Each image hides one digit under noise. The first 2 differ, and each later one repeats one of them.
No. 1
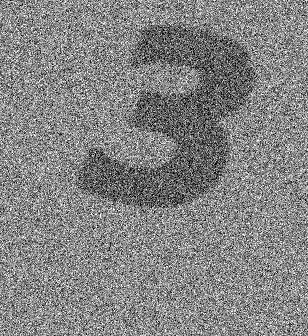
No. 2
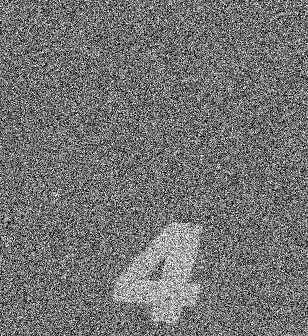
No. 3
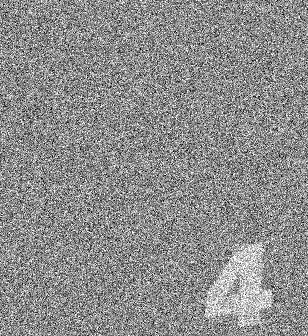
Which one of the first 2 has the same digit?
2
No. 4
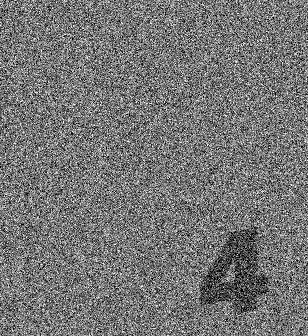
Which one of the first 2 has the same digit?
2
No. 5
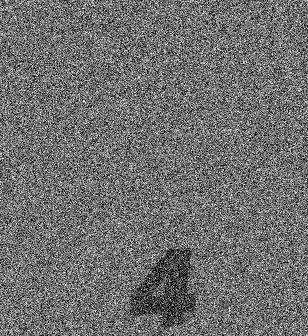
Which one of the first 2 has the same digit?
2
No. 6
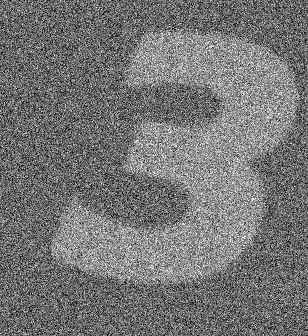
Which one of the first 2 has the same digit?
1
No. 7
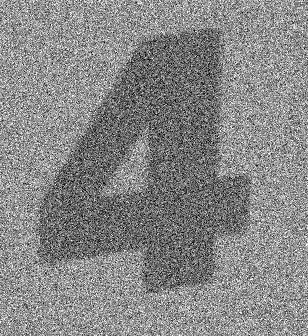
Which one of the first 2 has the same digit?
2
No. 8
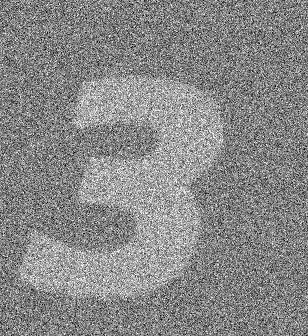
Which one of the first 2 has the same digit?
1
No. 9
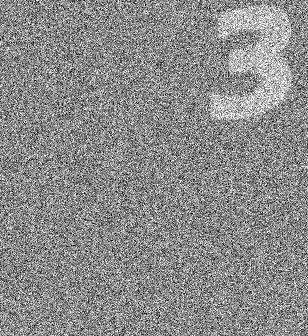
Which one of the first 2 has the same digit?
1
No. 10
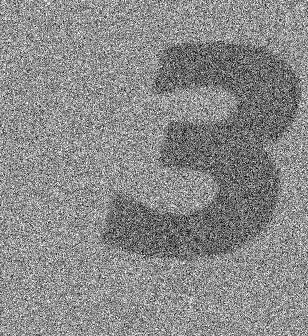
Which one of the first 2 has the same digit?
1
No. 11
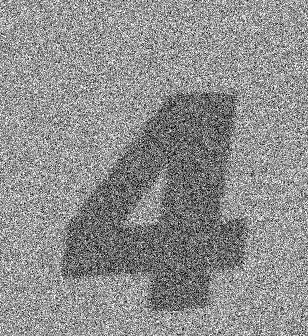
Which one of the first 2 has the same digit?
2
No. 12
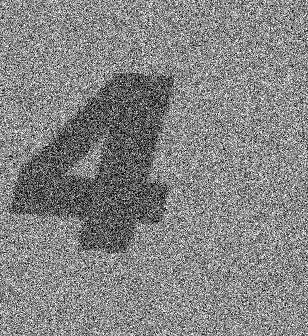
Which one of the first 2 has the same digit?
2
